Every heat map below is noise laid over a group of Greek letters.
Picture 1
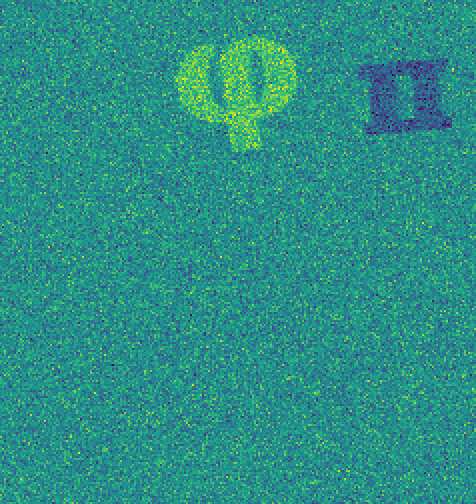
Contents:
top middle: light phi; top right: dark pi
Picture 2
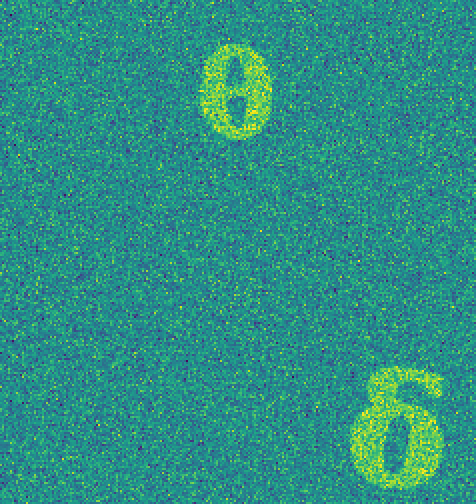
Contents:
top middle: light theta; bottom right: light delta
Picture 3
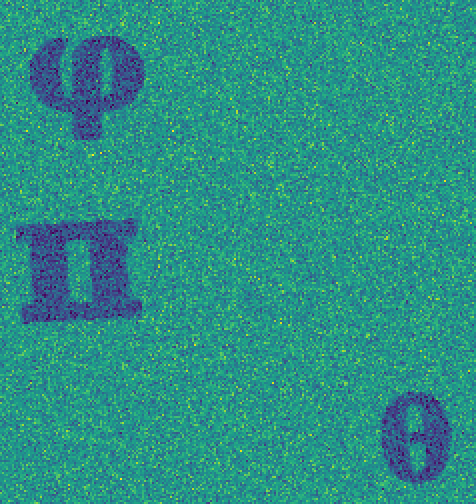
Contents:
top left: dark phi; middle left: dark pi; bottom right: dark theta
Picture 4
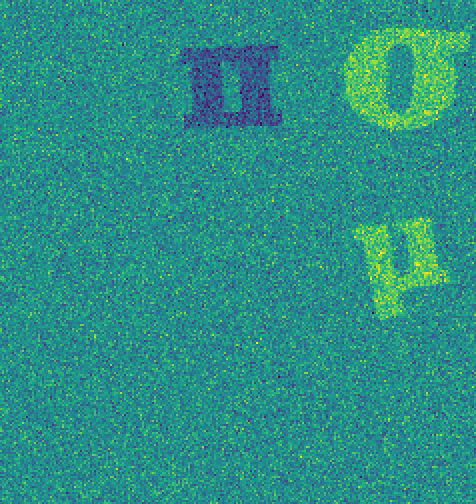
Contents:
top middle: dark pi; top right: light sigma; middle right: light mu
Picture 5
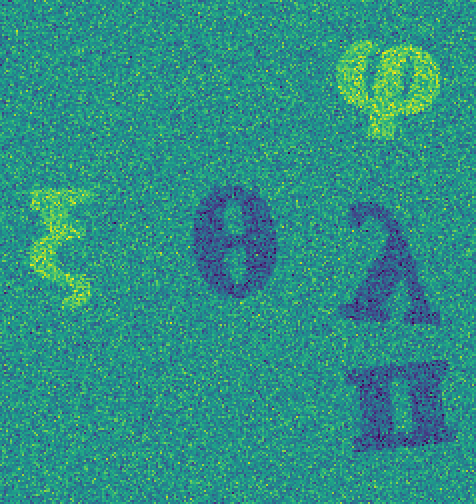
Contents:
top right: light phi; middle left: light xi; centre: dark theta; middle right: dark lambda; bottom right: dark pi
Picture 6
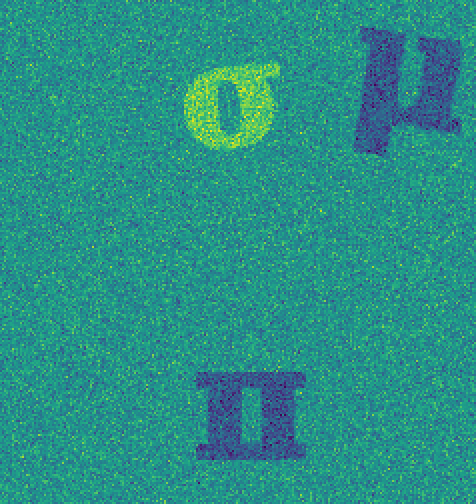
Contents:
top middle: light sigma; top right: dark mu; bottom middle: dark pi
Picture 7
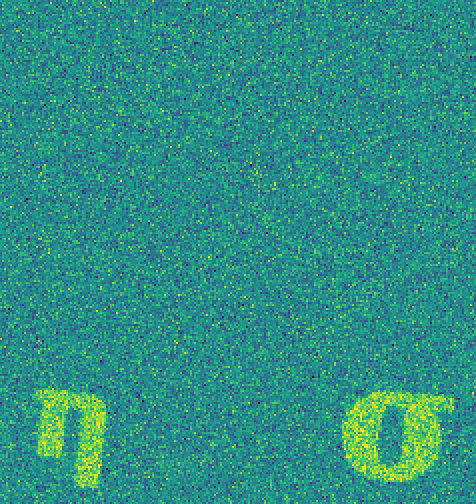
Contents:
bottom left: light eta; bottom right: light sigma
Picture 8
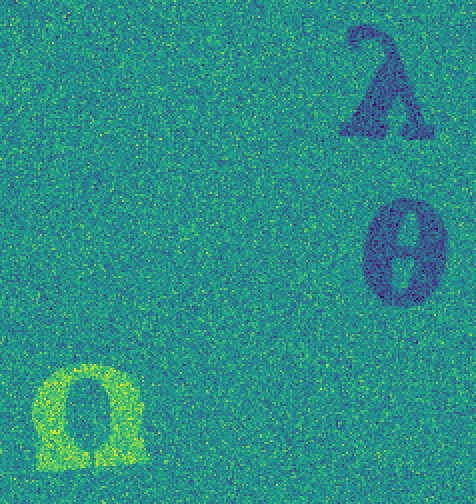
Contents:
top right: dark lambda; middle right: dark theta; bottom left: light omega
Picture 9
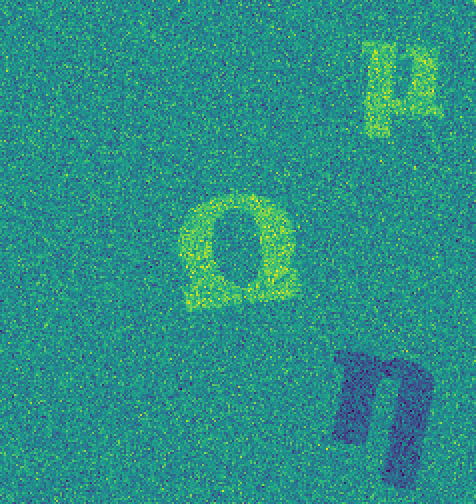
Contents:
top right: light mu; centre: light omega; bottom right: dark eta
